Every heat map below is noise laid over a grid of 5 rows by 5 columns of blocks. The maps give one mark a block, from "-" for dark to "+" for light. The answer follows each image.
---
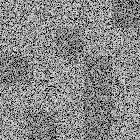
+ + + + -
+ + - + +
- + + - +
+ + + - +
+ - + - +
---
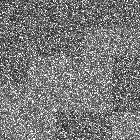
- - - - -
- - - + +
- + + + -
+ + + + -
+ + - - +
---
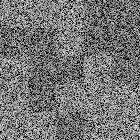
+ + + - -
- - + - -
+ - - + -
+ - + + +
+ + - + +
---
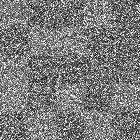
+ - - + -
- + + - -
+ - - - -
+ - + - +
- + - + -
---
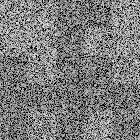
+ + - - +
+ + - + +
- + - - +
- - - - -
- + - + -
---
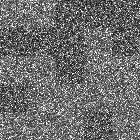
+ + - - -
- - - + -
+ + - + +
- + + + +
+ + + - +
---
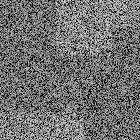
- - + + +
- - + + -
- - - - -
- - - - -
+ + + - -
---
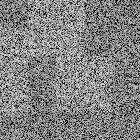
- + + - -
+ + + - -
+ - + + -
+ - + + -
- - - - -
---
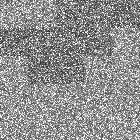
+ + - - -
- - - - +
+ - - + +
+ + + + +
+ + + + +
